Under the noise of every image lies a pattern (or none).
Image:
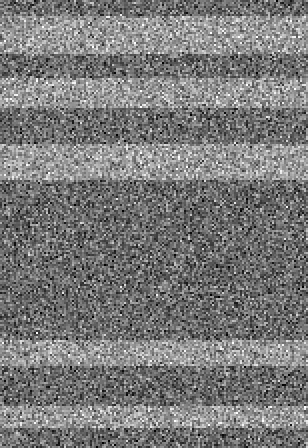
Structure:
bands of rows
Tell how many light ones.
5
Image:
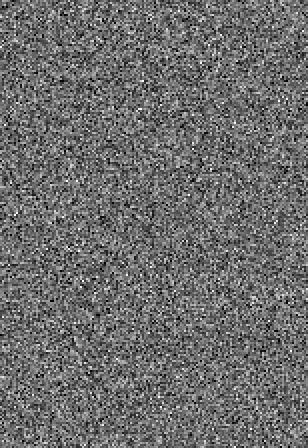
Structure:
only noise
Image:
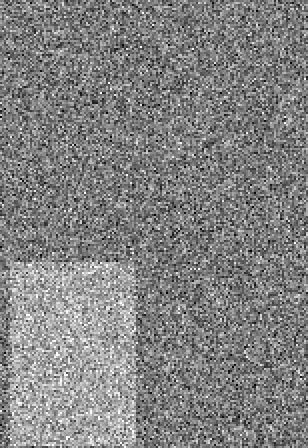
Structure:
one block
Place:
bottom left
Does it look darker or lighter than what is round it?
lighter
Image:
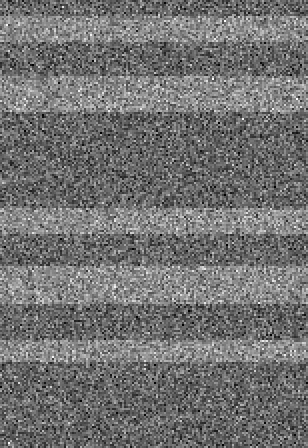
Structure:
bands of rows
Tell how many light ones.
5
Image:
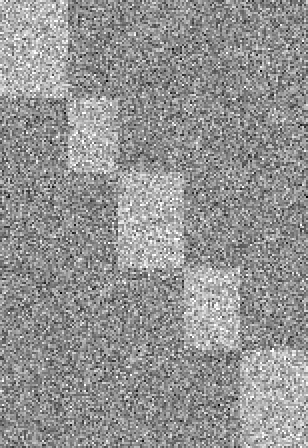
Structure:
blocks along the diagonal
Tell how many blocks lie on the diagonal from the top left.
5
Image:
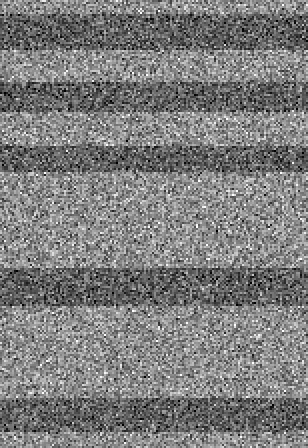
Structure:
bands of rows
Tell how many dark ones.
5
